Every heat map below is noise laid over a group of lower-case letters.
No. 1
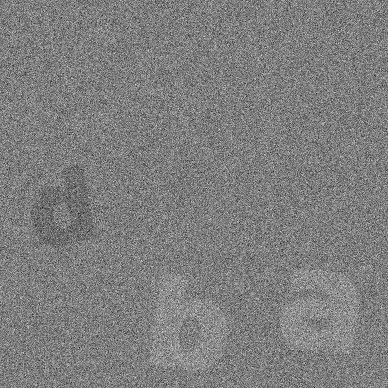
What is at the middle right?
nothing
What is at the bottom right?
a
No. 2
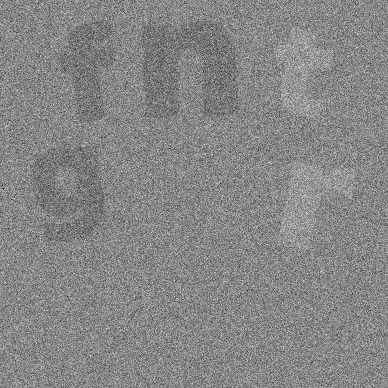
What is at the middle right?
r
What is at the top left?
f
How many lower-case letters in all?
5
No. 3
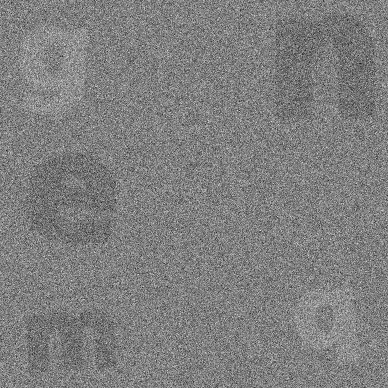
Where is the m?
bottom left
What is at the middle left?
e
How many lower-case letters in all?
5
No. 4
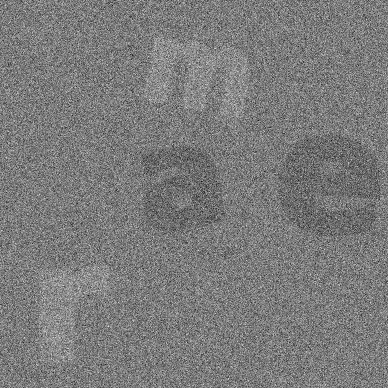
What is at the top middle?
m
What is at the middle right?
e
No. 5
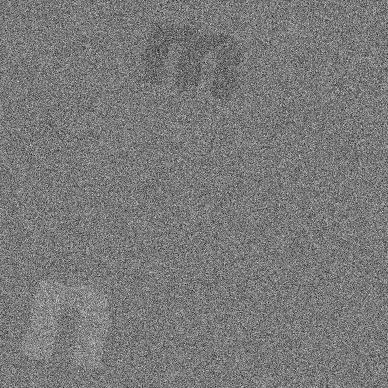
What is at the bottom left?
n
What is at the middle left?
nothing
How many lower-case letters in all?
2
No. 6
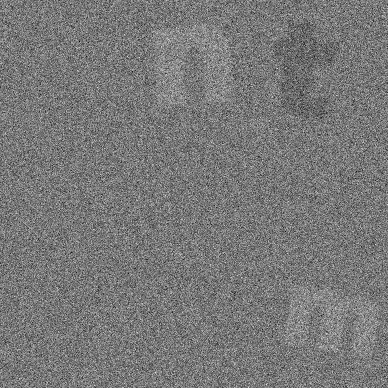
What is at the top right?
t
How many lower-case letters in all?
3
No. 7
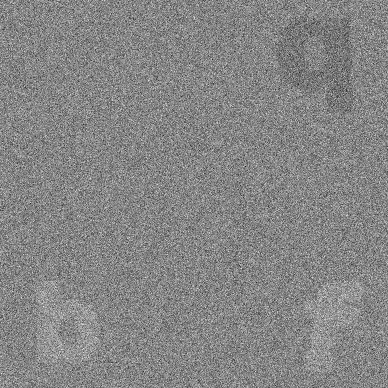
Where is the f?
bottom right
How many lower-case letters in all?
3
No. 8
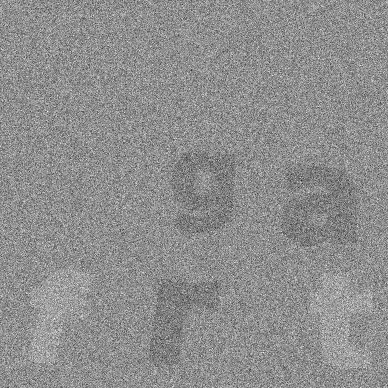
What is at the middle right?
a
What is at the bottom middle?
r
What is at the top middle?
nothing
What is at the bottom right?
t
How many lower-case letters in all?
5
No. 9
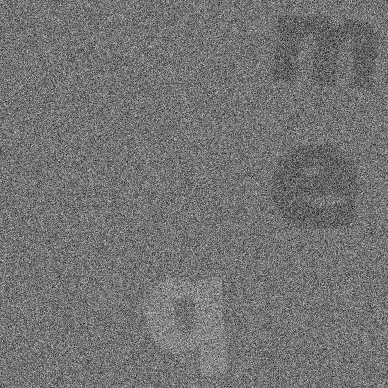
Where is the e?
middle right
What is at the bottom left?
nothing
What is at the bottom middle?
q
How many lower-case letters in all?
3
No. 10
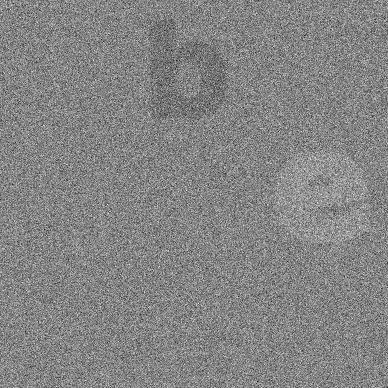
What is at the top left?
nothing
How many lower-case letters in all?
2
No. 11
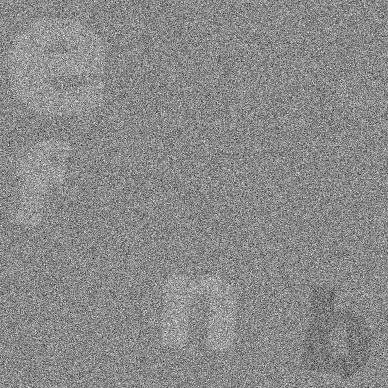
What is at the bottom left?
nothing
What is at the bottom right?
b
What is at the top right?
nothing
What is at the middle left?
f
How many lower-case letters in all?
4
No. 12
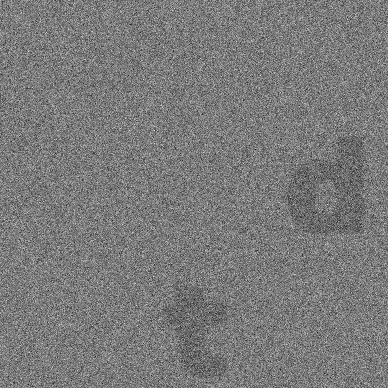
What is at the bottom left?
nothing
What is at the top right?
nothing
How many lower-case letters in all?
2
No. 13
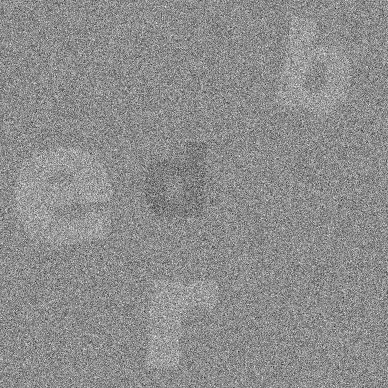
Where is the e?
middle left
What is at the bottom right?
nothing
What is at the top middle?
nothing
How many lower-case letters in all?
4
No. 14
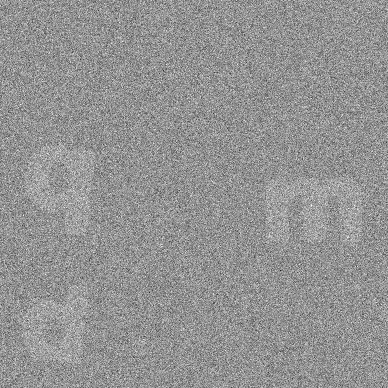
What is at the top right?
nothing
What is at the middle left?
q
